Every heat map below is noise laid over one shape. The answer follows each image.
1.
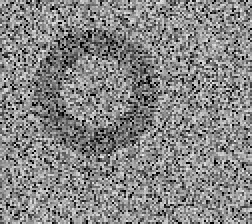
dark ring
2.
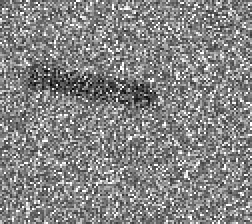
dark bar
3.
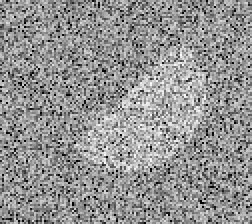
light half disc
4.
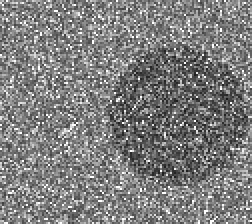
dark disc
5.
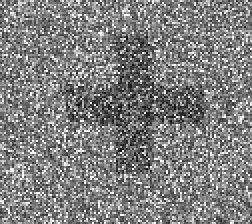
dark cross
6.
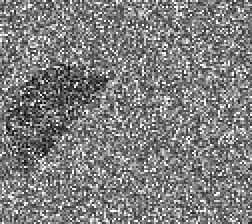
dark half disc
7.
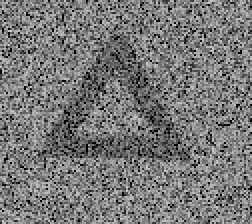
dark triangle frame
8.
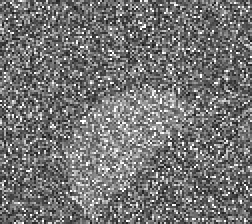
light half disc
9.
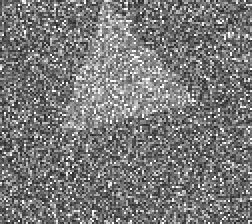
light triangle
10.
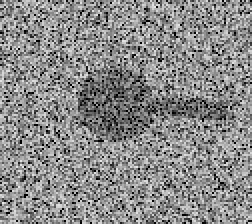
dark lollipop
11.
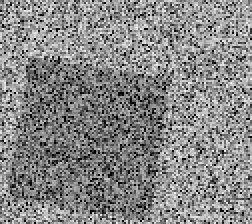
dark square
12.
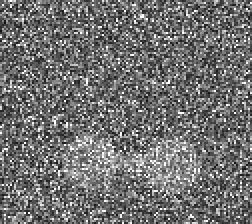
light dumbbell
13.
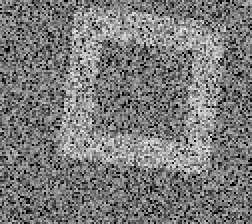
light square frame
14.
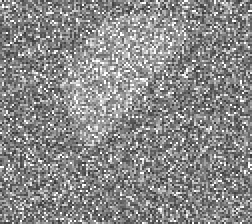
light half disc
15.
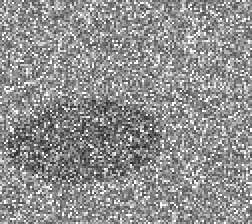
dark ellipse
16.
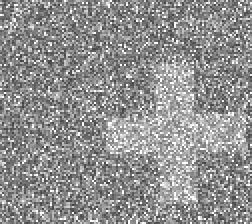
light cross
